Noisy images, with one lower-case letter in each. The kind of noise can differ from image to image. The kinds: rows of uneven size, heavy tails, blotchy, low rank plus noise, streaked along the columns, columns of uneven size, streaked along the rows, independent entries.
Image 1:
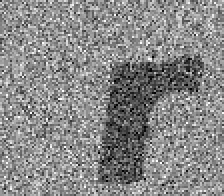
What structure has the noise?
low rank plus noise
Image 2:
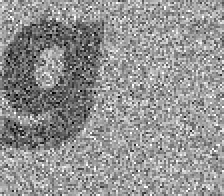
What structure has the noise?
independent entries
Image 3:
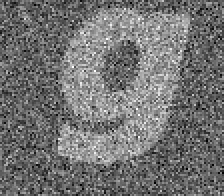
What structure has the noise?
independent entries
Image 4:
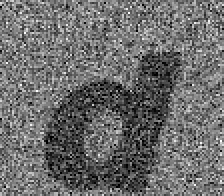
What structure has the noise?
low rank plus noise
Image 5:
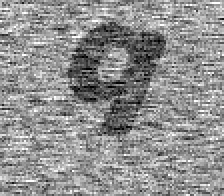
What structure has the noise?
streaked along the rows
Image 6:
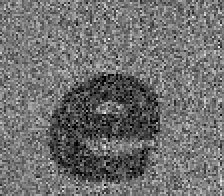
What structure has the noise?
columns of uneven size
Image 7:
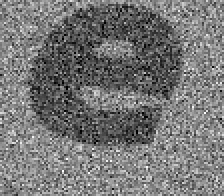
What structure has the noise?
low rank plus noise
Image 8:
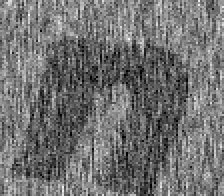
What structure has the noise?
streaked along the columns
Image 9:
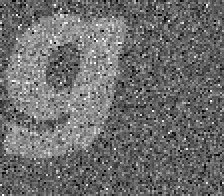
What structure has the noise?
heavy tails
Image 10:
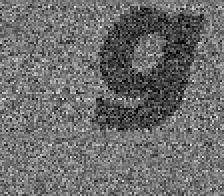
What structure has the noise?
rows of uneven size
